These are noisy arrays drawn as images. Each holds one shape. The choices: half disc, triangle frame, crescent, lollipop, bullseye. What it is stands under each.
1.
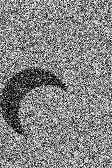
crescent
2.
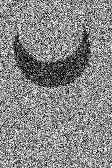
crescent
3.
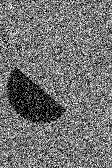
half disc
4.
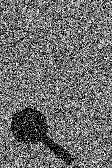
lollipop
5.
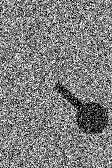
lollipop
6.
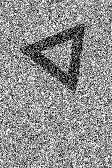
triangle frame
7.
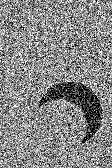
crescent
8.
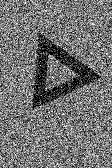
triangle frame
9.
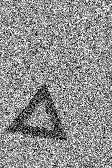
triangle frame
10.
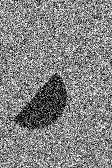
half disc
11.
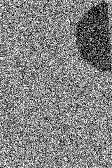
half disc
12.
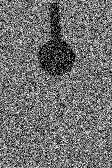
lollipop
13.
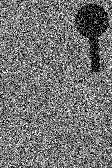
lollipop
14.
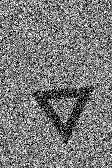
triangle frame
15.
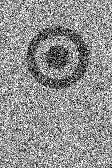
bullseye
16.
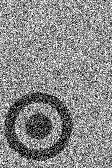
bullseye
